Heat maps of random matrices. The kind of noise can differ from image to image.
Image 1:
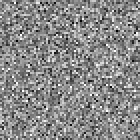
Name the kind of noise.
independent entries
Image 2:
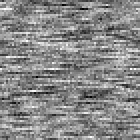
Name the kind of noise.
streaked along the rows
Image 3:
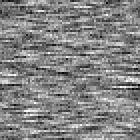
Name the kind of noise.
streaked along the rows
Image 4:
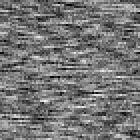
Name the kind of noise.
streaked along the rows
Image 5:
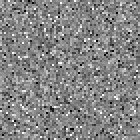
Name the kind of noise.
heavy tails
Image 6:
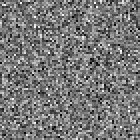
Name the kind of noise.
independent entries
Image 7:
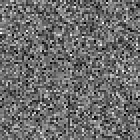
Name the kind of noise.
independent entries
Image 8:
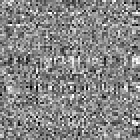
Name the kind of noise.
low rank plus noise
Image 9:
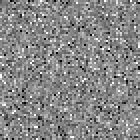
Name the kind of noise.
heavy tails
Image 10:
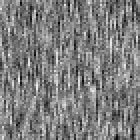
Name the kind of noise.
streaked along the columns
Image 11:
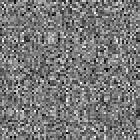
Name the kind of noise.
low rank plus noise
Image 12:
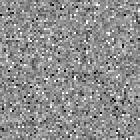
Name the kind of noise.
heavy tails
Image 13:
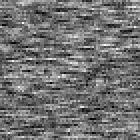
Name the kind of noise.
streaked along the rows
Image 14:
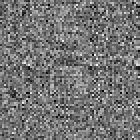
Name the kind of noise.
low rank plus noise
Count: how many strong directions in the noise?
three or four
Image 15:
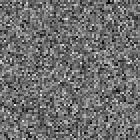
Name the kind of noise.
independent entries
